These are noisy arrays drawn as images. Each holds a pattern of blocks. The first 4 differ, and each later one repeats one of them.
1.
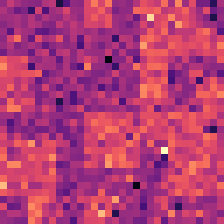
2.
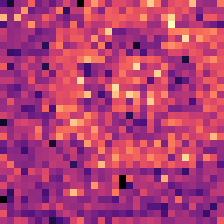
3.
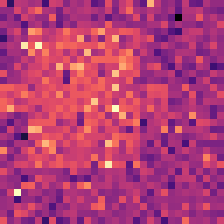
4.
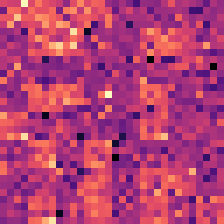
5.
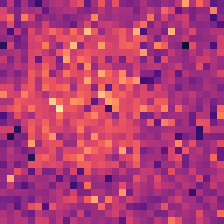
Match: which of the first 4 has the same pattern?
3
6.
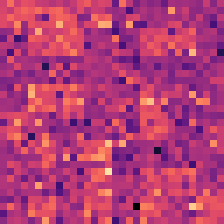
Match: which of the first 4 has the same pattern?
4
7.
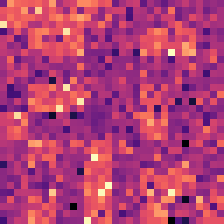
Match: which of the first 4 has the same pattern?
4
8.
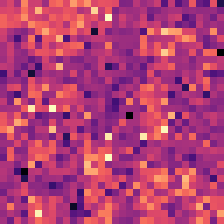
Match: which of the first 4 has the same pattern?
4
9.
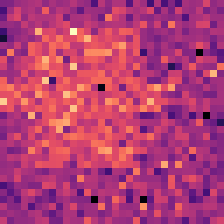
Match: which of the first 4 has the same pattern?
3
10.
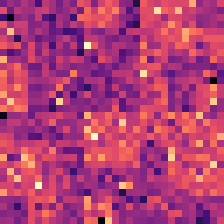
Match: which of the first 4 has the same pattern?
1
